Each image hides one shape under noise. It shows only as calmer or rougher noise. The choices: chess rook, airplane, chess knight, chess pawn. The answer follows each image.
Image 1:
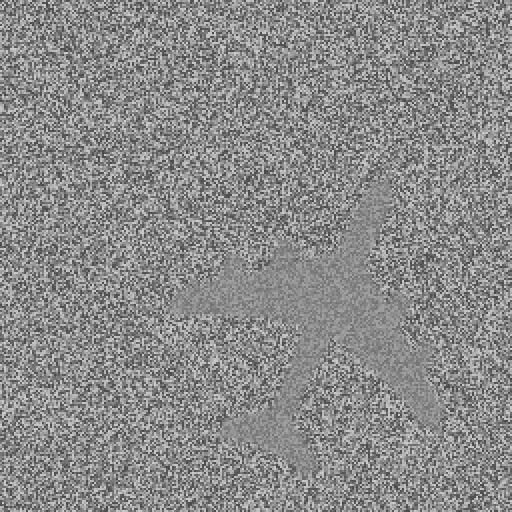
airplane
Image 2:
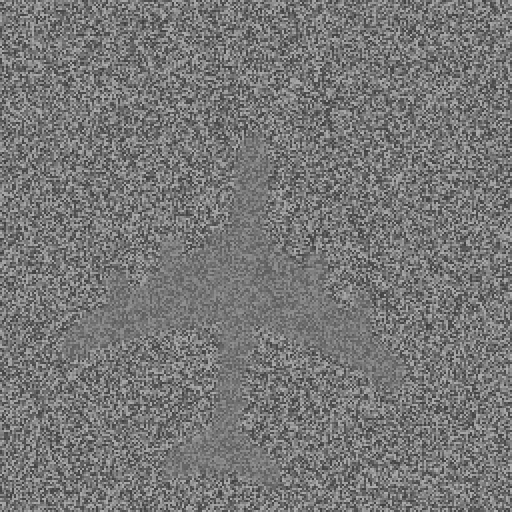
airplane
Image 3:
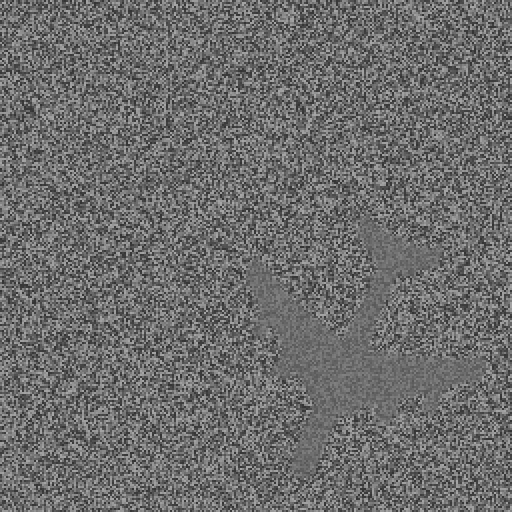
airplane
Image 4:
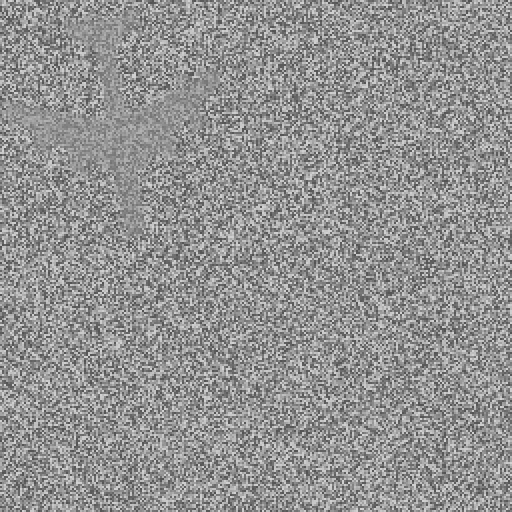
airplane
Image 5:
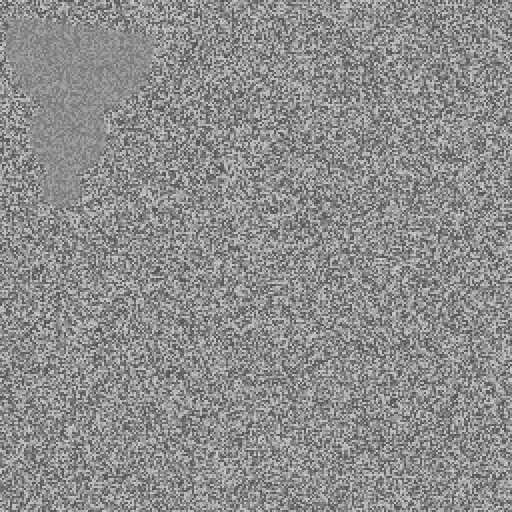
chess pawn
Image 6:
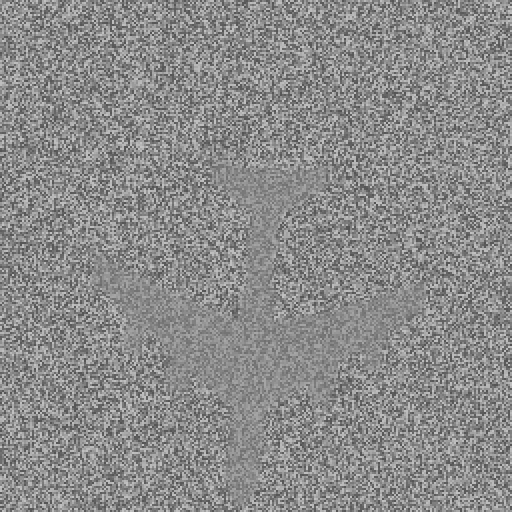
airplane
